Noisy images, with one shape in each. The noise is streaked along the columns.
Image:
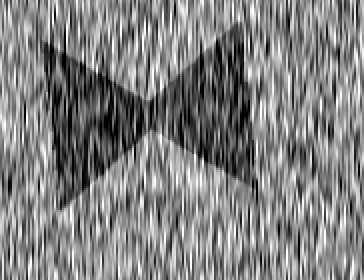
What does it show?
dark bow tie
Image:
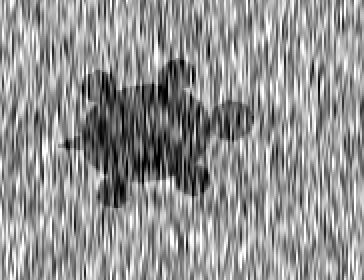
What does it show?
dark turtle
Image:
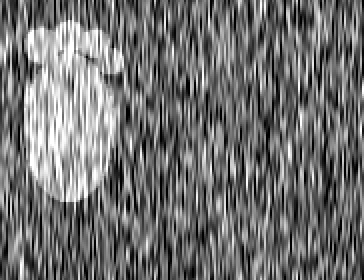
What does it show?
light footprint
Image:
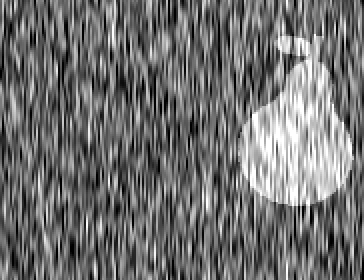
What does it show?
light pear
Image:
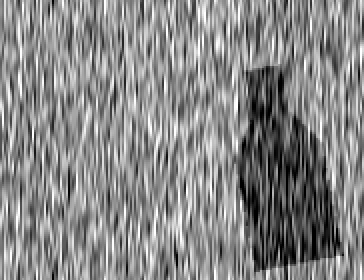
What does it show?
dark bottle
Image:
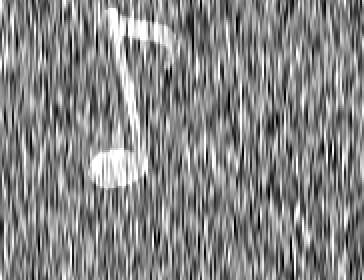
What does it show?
light musical note
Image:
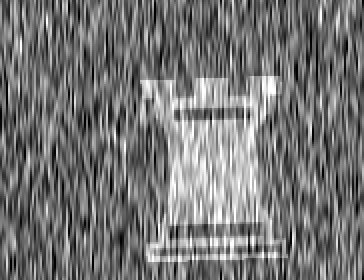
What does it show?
light chess rook
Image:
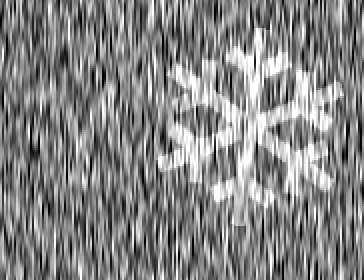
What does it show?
light snowflake
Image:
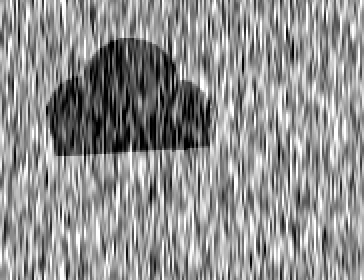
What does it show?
dark cloud
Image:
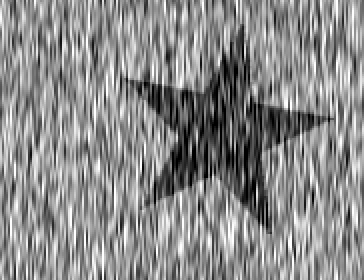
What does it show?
dark star
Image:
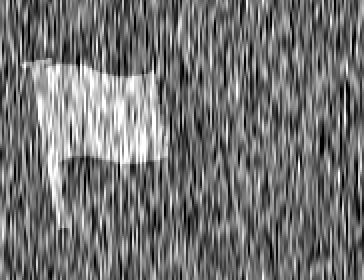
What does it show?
light flag
